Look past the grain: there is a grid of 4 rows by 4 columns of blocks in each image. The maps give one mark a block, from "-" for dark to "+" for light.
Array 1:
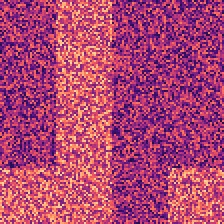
- + - -
- + - -
- + - -
+ + - +
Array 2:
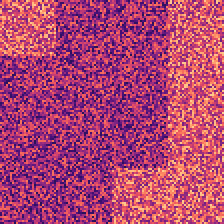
+ - - +
- - - +
- - - +
- - + +
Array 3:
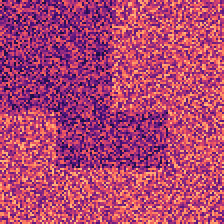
- - + +
- - + +
+ - - +
+ + + +
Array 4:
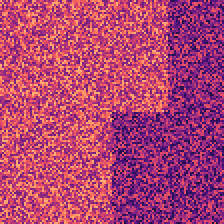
+ + + -
+ + + -
+ + - -
+ + - -
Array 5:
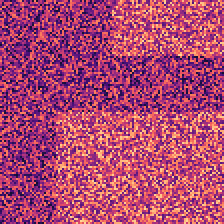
- - + +
- - - -
- + + +
- + + +
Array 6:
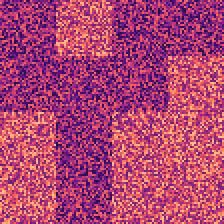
- + - -
- - - +
+ - + +
+ - + +
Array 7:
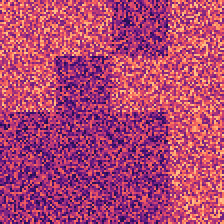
+ + - +
+ - + +
- - - +
- - - +
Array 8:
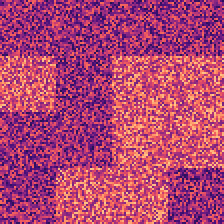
- - - -
+ - + +
- - + +
- + + -
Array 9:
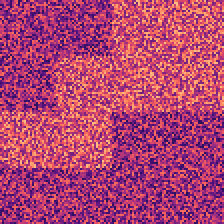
- - + +
- + + +
+ + - -
- - - -
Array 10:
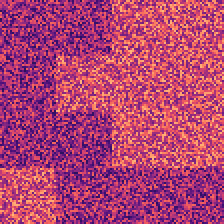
- - + +
- + + +
- - + +
+ - - -
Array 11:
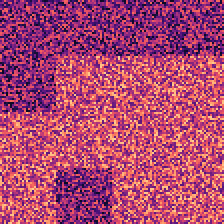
- - - -
- + + +
+ + + +
+ - + +
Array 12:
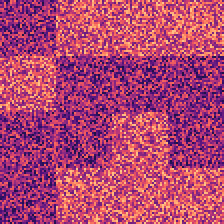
- + + +
+ - - -
- - + -
- + + +
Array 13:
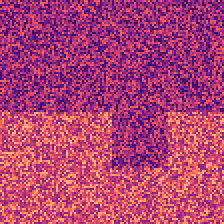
- - - -
- - - -
+ + - +
+ + + +
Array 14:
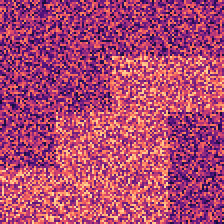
- - - -
- - + +
- + + -
+ + + -
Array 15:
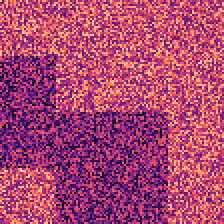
+ + + +
- + + +
- - - +
+ - - +
